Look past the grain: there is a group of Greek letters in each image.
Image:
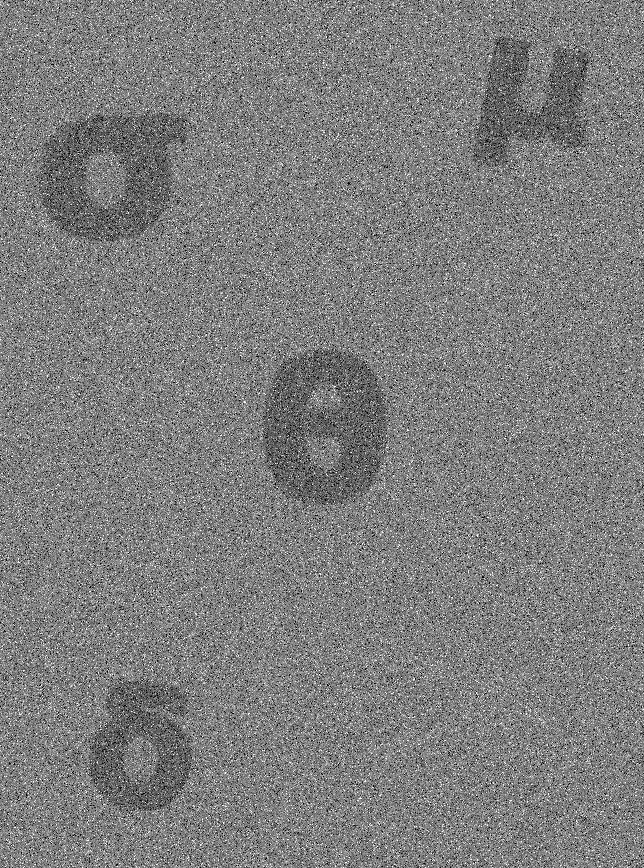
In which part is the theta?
centre
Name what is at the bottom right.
nothing
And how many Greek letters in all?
4
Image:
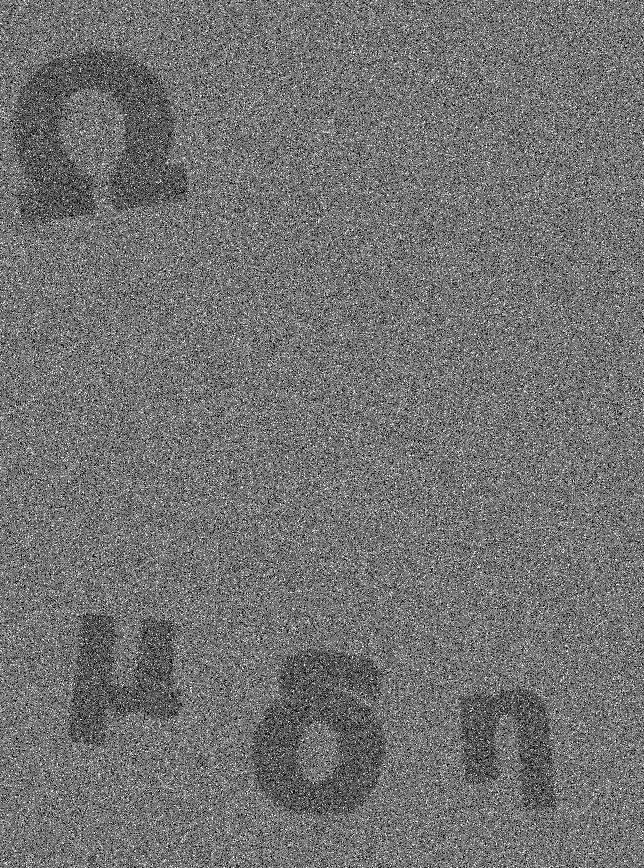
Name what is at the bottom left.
mu
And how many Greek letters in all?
4
